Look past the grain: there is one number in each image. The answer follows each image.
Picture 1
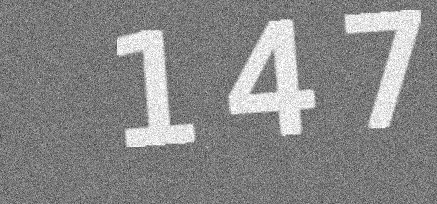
147
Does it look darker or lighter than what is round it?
lighter
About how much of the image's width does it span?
two thirds
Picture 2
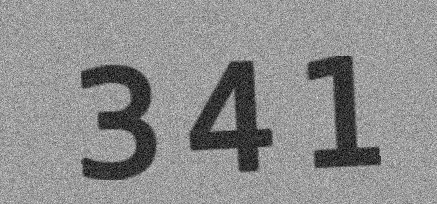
341
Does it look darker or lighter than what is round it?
darker
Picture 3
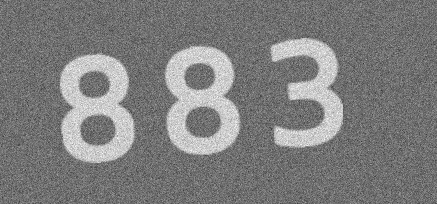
883
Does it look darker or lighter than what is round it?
lighter
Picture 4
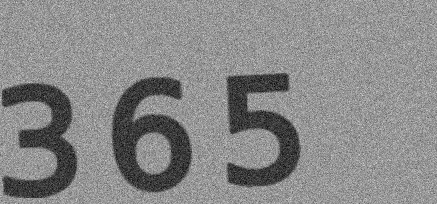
365
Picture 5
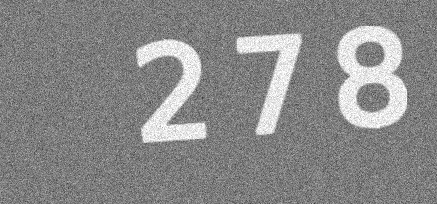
278
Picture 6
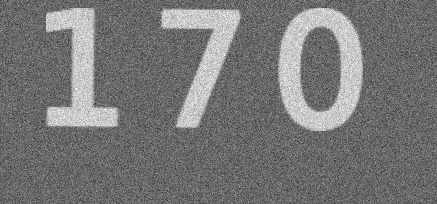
170
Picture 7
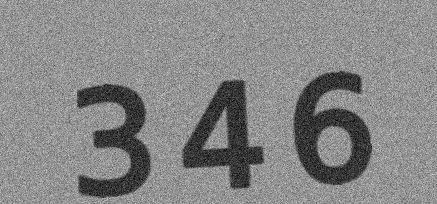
346
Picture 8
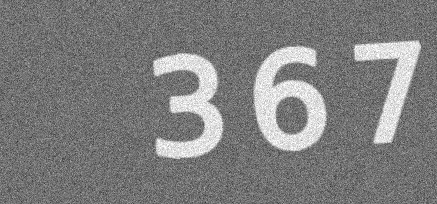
367
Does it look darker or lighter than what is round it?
lighter
